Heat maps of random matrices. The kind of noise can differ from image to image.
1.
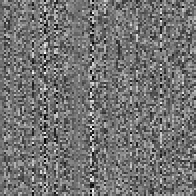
columns of uneven size
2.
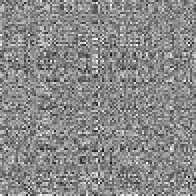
low rank plus noise
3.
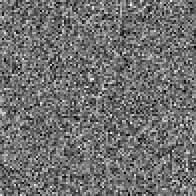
independent entries
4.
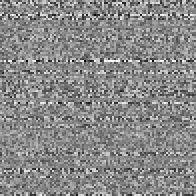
rows of uneven size
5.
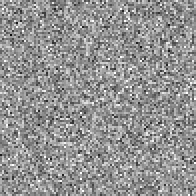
independent entries
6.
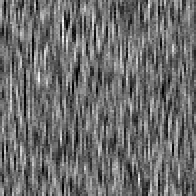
streaked along the columns
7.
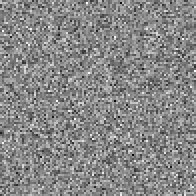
independent entries
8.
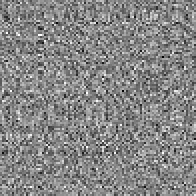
low rank plus noise
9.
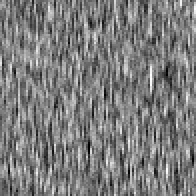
streaked along the columns
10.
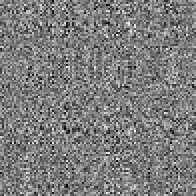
low rank plus noise
